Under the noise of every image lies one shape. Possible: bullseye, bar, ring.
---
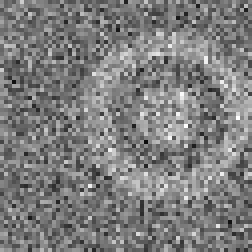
bullseye
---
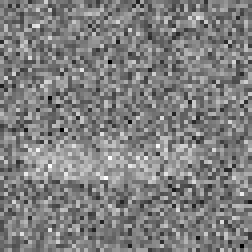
bar
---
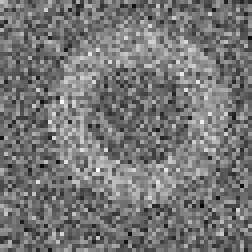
ring
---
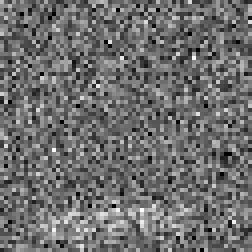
bar
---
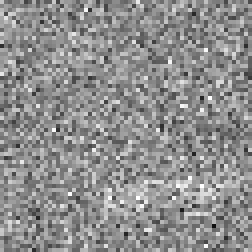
bar
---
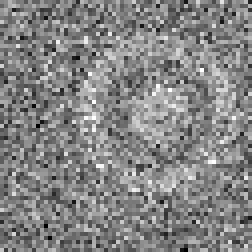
bullseye
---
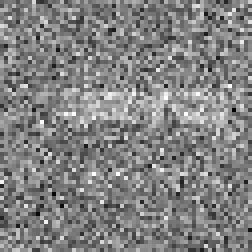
bar
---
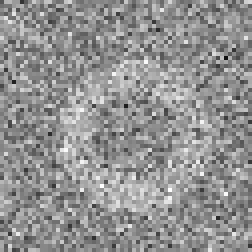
ring
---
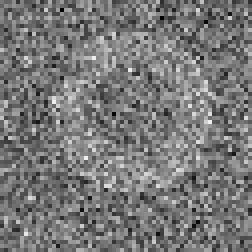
ring
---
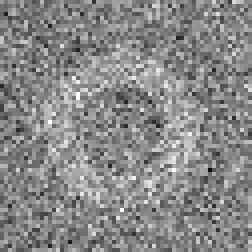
ring
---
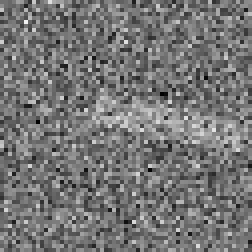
bar
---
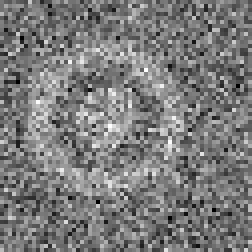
bullseye
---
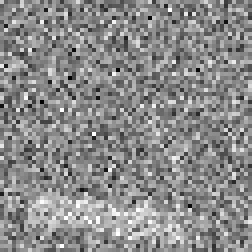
bar
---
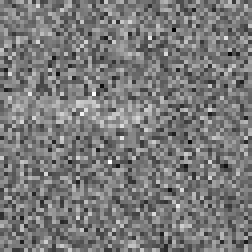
bar
